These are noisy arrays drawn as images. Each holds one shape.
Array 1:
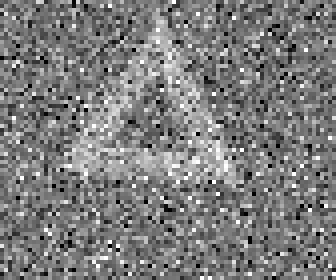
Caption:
light triangle frame
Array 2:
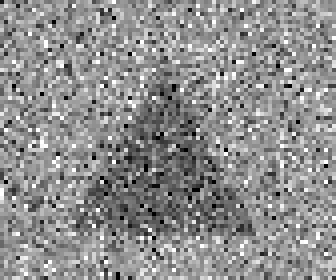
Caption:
dark triangle
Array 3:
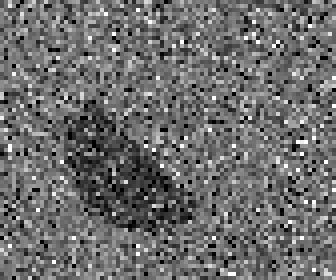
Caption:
dark half disc
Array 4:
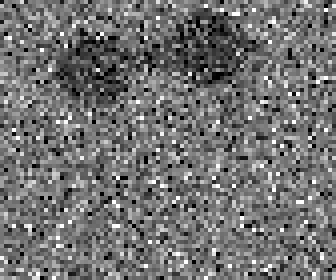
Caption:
dark dumbbell
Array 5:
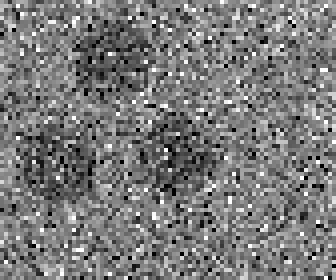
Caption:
dark three dots
